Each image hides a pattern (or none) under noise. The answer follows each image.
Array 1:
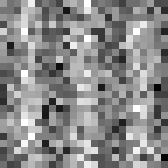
vertical stripes
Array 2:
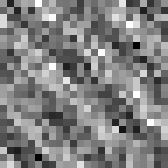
diagonal stripes
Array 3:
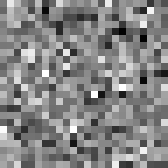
only noise
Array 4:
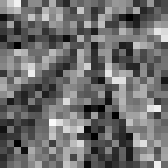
spokes from one point
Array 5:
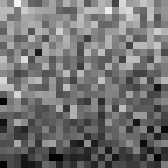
a smooth slope
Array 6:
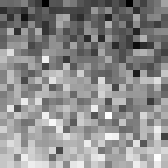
a smooth slope
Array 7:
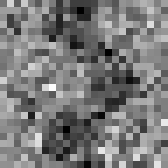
a wavy band
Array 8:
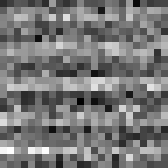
horizontal stripes
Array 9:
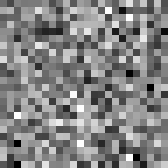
only noise
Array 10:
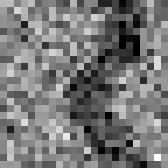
a wavy band
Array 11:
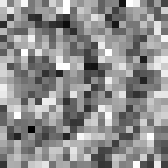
rings round one point
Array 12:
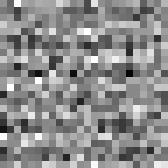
horizontal stripes
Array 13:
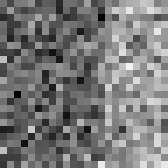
a sharp edge
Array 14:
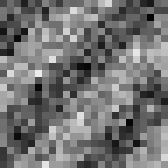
diagonal stripes
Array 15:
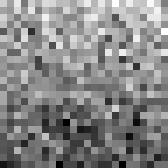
a smooth slope
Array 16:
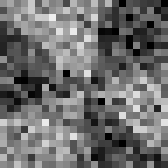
spokes from one point
